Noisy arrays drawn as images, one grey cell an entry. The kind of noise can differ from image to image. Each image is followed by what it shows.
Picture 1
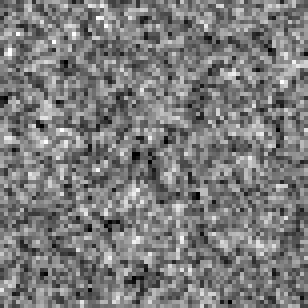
blotchy
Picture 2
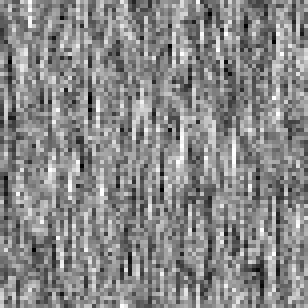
streaked along the columns
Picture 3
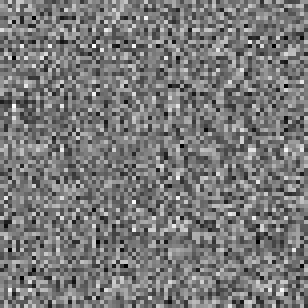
low rank plus noise
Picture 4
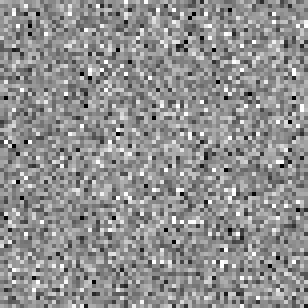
heavy tails
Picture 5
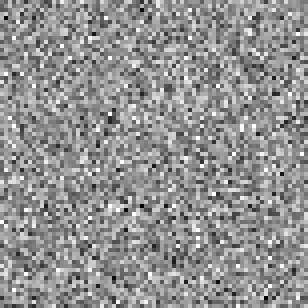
independent entries
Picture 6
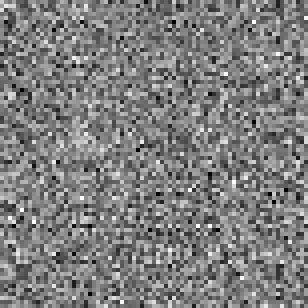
low rank plus noise
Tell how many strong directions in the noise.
one
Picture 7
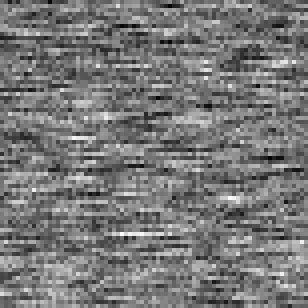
streaked along the rows
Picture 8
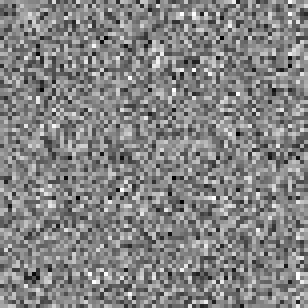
low rank plus noise
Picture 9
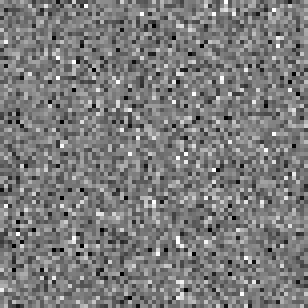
heavy tails
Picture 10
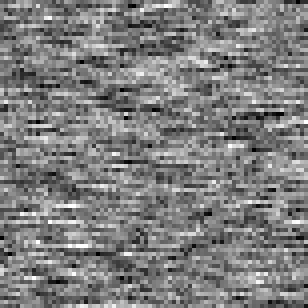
streaked along the rows
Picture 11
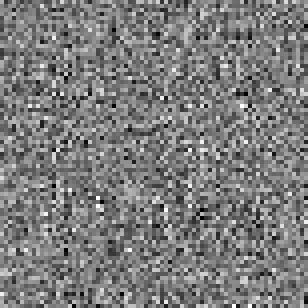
low rank plus noise
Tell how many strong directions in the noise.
five to eight
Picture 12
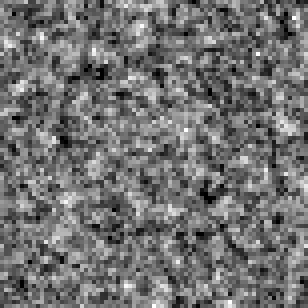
blotchy
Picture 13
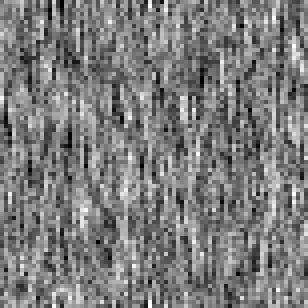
streaked along the columns
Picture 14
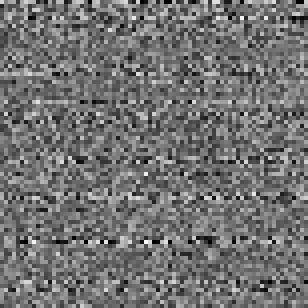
rows of uneven size
